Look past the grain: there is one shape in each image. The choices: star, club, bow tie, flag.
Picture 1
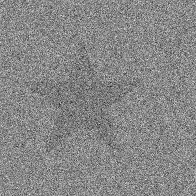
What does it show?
dark star
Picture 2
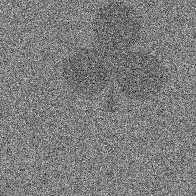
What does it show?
dark club
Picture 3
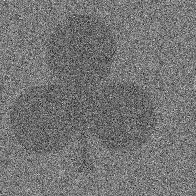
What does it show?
dark club
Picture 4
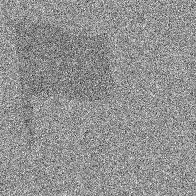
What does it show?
dark flag
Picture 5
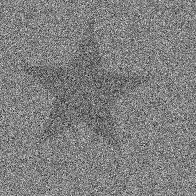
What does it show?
dark star
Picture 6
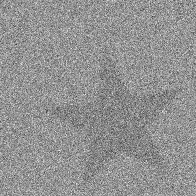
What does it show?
dark star
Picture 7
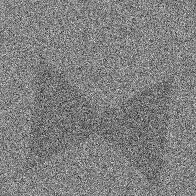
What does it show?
dark bow tie
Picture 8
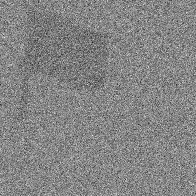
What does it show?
dark flag
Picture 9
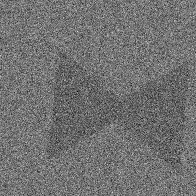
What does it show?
dark bow tie
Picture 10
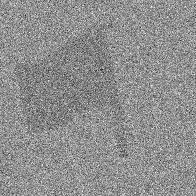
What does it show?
dark flag
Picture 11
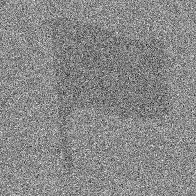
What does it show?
dark flag
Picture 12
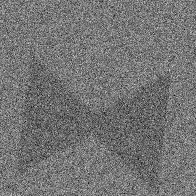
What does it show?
dark bow tie
